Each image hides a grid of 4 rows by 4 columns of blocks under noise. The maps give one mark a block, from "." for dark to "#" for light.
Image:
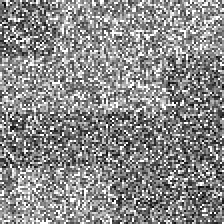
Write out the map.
.###
###.
....
##..
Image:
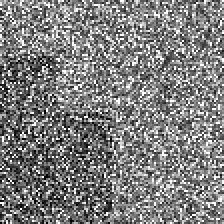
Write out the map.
####
.###
..##
..##
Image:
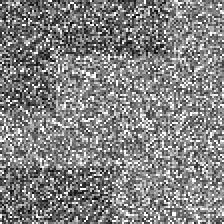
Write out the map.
...#
.###
####
..##
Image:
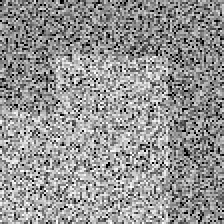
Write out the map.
....
.##.
###.
###.
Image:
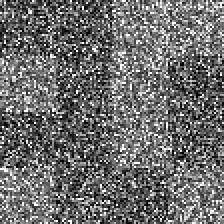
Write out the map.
..##
#.#.
..#.
#..#
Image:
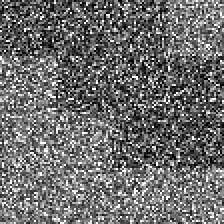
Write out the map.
...#
#...
##..
####
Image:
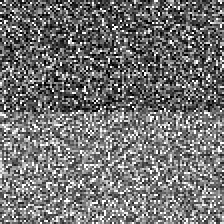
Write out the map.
....
....
####
####
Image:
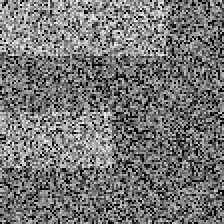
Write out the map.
###.
....
##..
....
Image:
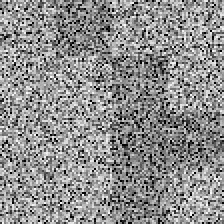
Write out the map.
#.##
##.#
##..
##.#
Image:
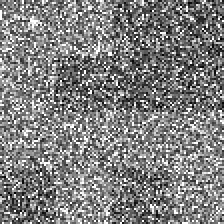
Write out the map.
##..
#...
####
.#.#
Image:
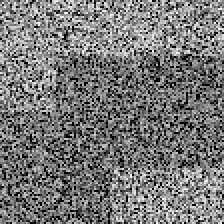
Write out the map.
####
#...
....
..##
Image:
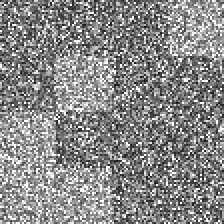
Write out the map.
...#
.#..
#...
##..
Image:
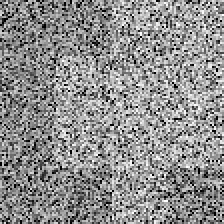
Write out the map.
..##
.###
.###
..#.
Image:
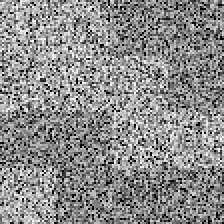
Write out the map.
##..
###.
..##
#...
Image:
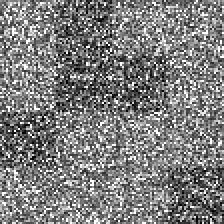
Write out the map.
#.##
#..#
.###
###.
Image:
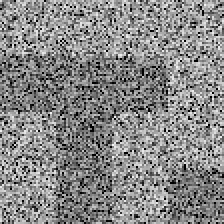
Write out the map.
####
...#
#.##
#.#.
